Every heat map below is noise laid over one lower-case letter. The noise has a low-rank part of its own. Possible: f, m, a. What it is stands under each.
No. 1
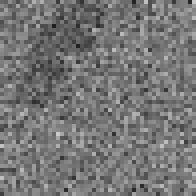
dark f
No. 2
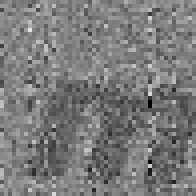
dark m
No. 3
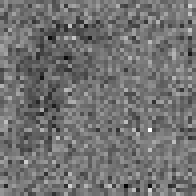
dark f
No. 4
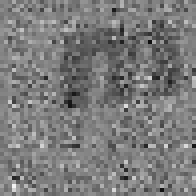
dark m
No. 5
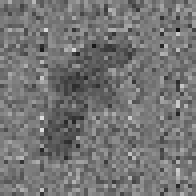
dark f
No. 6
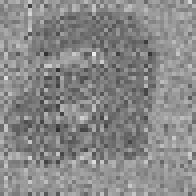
dark a
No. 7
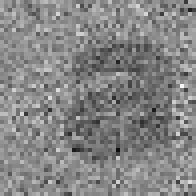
dark a
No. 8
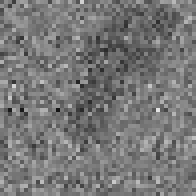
dark f
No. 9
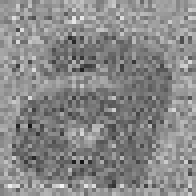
dark a
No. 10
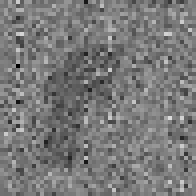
dark f
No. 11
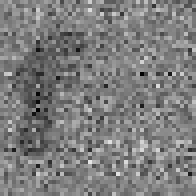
dark f
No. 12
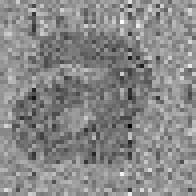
dark a
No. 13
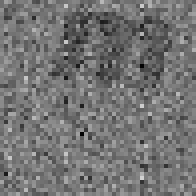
dark m
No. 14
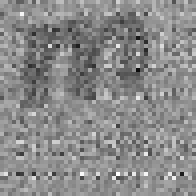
dark m
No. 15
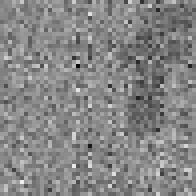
dark f
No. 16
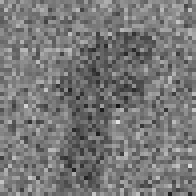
dark f
